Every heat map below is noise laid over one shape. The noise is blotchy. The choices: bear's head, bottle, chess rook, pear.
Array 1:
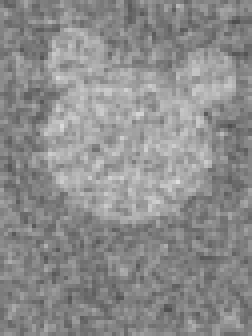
light bear's head
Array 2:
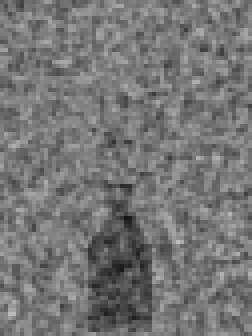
dark bottle, bottom middle
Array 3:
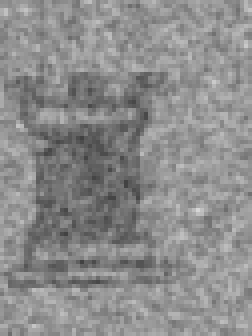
dark chess rook
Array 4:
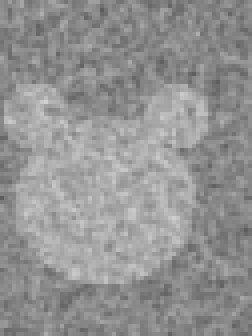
light bear's head
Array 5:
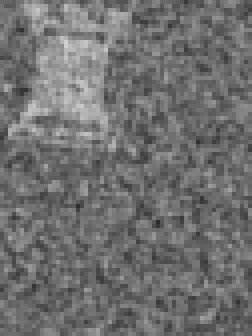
light chess rook
